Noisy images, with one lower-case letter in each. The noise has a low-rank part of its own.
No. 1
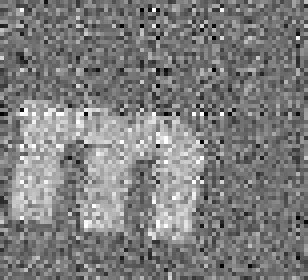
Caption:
light m
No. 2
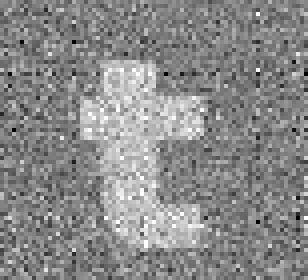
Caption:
light t
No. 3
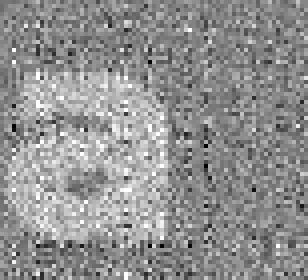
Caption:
light a
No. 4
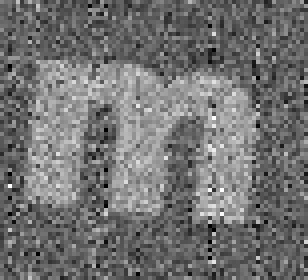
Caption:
light m
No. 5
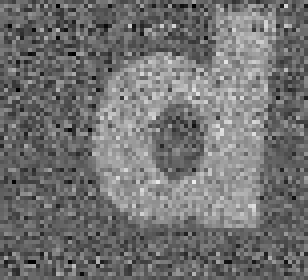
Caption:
light d
